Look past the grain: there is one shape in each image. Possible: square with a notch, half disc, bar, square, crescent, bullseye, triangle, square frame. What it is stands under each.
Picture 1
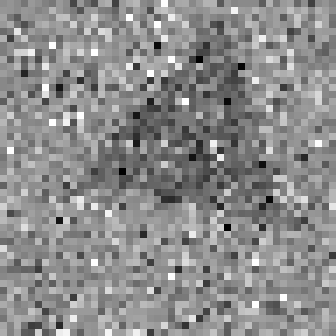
triangle
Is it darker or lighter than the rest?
darker
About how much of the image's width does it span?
two thirds
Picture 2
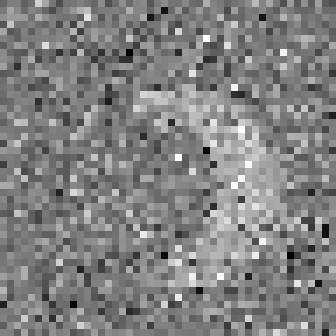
crescent
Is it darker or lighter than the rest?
lighter
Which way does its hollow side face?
left
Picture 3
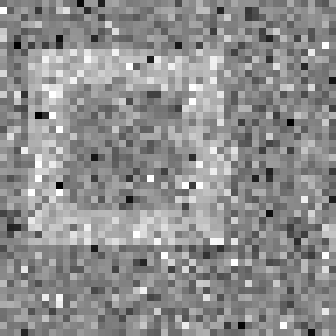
square frame
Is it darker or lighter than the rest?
lighter
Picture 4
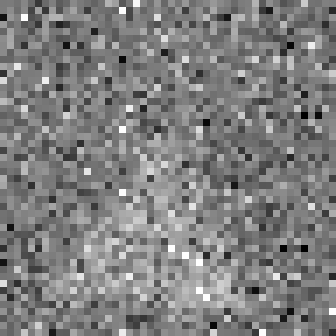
triangle
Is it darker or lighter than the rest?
lighter
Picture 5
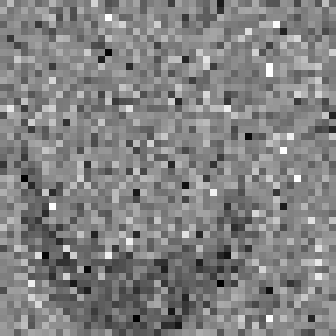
crescent
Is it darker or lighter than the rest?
darker
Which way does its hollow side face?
up
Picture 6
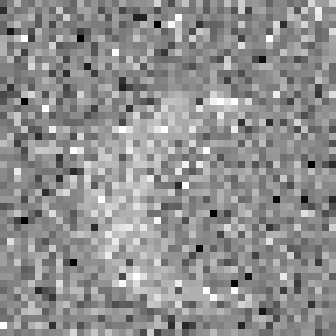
crescent
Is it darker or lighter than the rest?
lighter
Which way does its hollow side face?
right
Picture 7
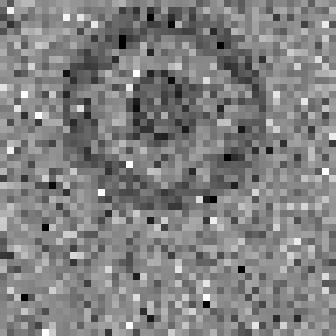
bullseye
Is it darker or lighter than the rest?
darker
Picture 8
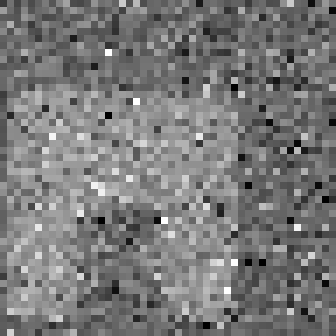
square with a notch
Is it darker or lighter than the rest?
lighter
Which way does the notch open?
down
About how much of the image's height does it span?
two thirds
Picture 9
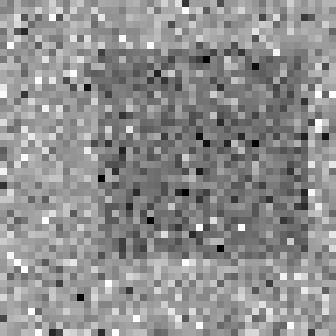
square
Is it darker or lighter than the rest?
darker
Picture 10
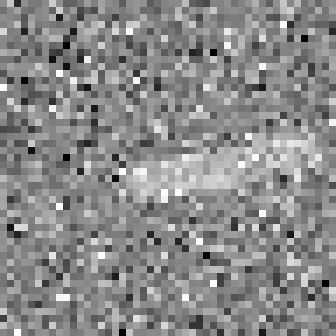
bar
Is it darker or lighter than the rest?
lighter
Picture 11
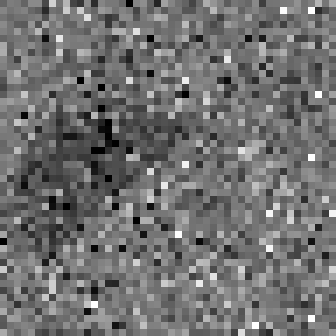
half disc
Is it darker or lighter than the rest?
darker
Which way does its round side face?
up and left
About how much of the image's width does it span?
half
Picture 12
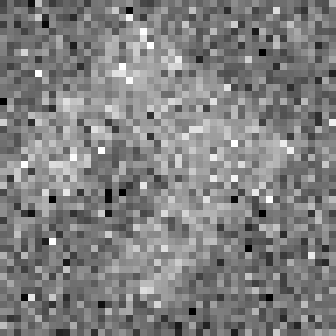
square with a notch
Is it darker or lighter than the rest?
lighter
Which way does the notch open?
down and left
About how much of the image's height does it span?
nearly all
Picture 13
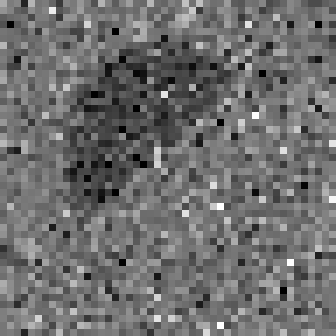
half disc
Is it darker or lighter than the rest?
darker
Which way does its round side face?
up and left
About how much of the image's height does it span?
half
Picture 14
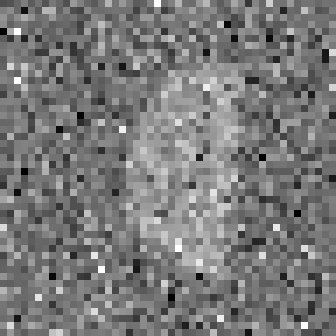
half disc
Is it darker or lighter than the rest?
lighter
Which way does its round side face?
left
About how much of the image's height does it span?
two thirds
